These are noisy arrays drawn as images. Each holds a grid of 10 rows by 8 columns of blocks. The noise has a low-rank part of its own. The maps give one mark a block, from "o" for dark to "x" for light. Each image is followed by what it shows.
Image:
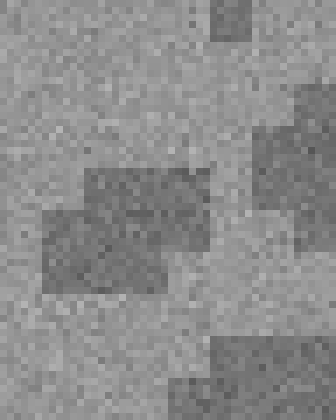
xxxxxoxx
xxxxxxxx
xxxxxxxo
xxxxxxoo
xxoooxoo
xooooxxo
xoooxxxx
xxxxxxxx
xxxxxooo
xxxxoooo
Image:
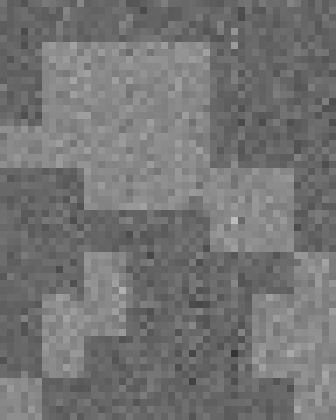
oooooooo
oxxxxooo
oxxxxooo
xxxxxooo
ooxxxxxo
oooooxxo
ooxoooox
oxxoooxx
oxooooxx
xoooooox
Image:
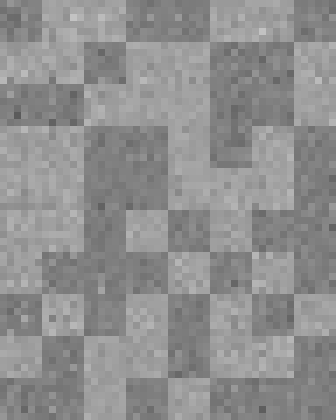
oxxooxxo
xxoxxoox
ooxxxoox
xxooxoxo
xxooxxxo
xxoxoxoo
xoooxoxo
oxoxoxox
xoxxoxxo
ooxoxooo
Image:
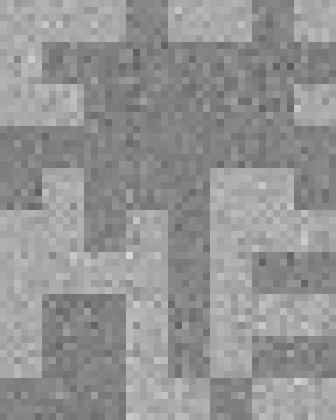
xxxoxxox
xooooooo
xxooooox
oooooooo
oxoooxxo
xxoxoxxx
xxxxoxoo
xooxoxxx
xooxoxoo
oooxxoxx
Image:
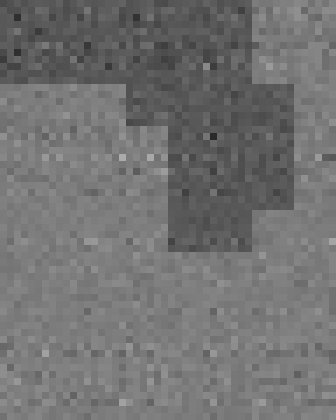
ooooooxx
ooooooxx
xxxoooox
xxxxooox
xxxxooox
xxxxooxx
xxxxxxxx
xxxxxxxx
xxxxxxxx
xxxxxxxx
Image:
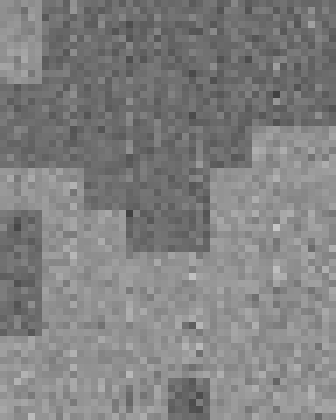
xooooooo
xooooooo
oooooooo
ooooooxx
xxoooxxx
oxxooxxx
oxxxxxxx
oxxxxxxx
xxxxxxxx
xxxxoxxx
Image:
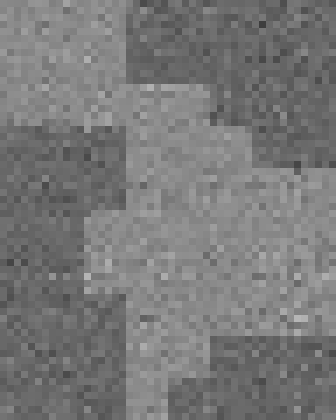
xxxooooo
xxxooooo
xxxxxooo
oooxxxoo
oooxxxxx
ooxxxxxx
ooxxxxxx
oooxxxxx
oooxxooo
oooxoooo
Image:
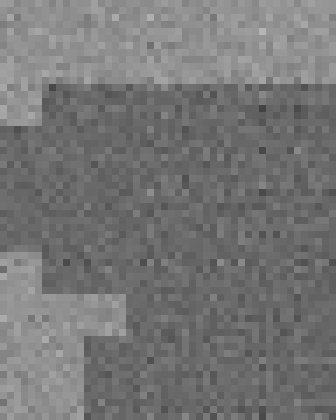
xxxxxxxx
xxxxxxxx
xooooooo
oooooooo
oooooooo
oooooooo
xooooooo
xxxooooo
xxoooooo
xxoooooo
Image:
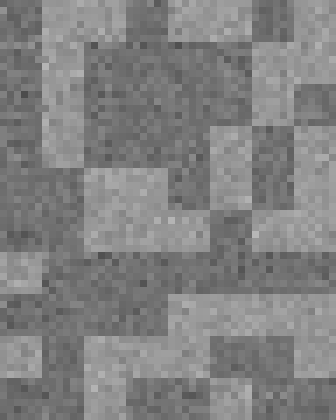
oxxoxxox
oxooooxx
oxooooxo
oxoooxox
ooxxoxox
ooxxxoxx
xooooooo
ooooxxxx
xoxxxoox
ooxooxoo
